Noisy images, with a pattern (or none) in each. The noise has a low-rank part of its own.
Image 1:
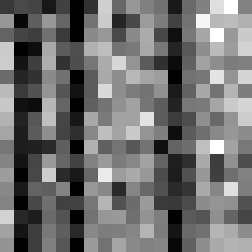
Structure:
bands of columns
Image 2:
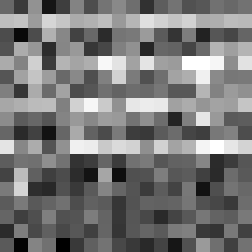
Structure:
bands of rows
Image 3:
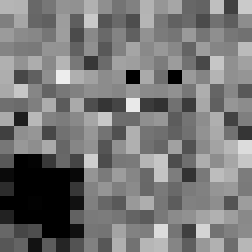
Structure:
one block
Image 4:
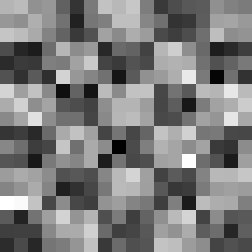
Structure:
a checkerboard
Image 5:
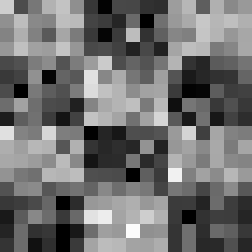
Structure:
a checkerboard
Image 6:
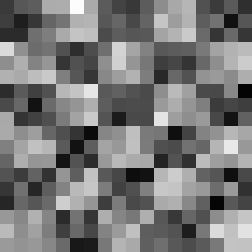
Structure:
a checkerboard
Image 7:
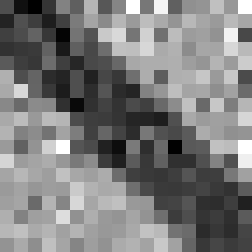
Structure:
a diagonal band
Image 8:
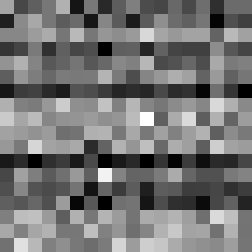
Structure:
bands of rows
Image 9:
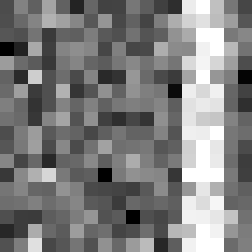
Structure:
one band of columns
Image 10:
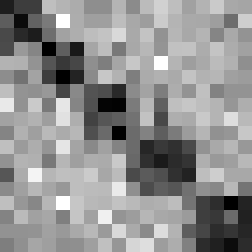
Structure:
blocks along the diagonal
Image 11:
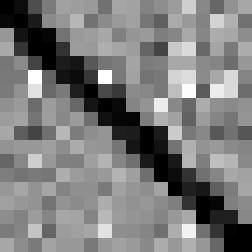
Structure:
a diagonal band
